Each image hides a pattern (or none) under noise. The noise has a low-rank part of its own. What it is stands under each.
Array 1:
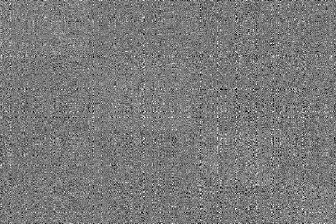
blocks along the diagonal
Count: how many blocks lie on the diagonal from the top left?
4
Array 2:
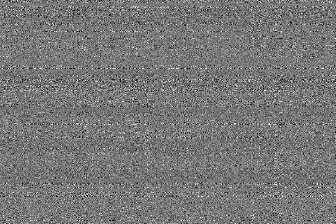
bands of rows
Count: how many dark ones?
5
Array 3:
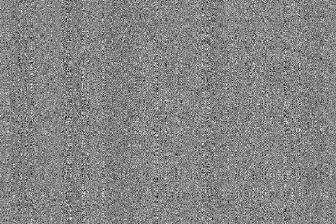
bands of columns
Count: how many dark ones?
5
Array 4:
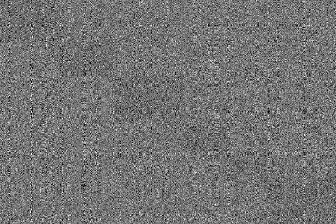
blocks along the diagonal
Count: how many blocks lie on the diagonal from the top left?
6
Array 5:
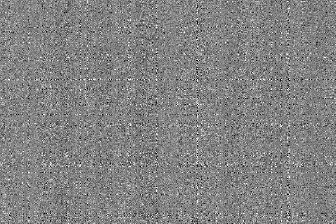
bands of columns
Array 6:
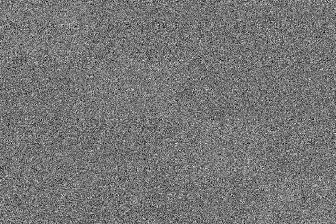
blocks along the diagonal
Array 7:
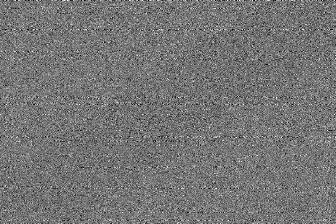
a diagonal band
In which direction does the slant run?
bottom left to top right
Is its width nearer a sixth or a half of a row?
a half
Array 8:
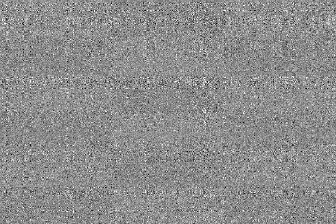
a checkerboard
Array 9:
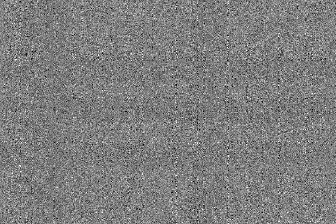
bands of rows crossing bands of columns
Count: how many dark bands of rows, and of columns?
3 and 2
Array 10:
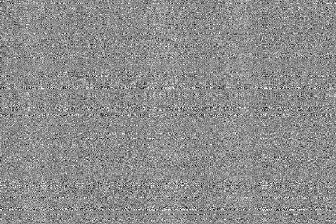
bands of columns
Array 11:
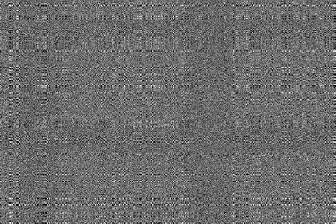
bands of rows crossing bands of columns
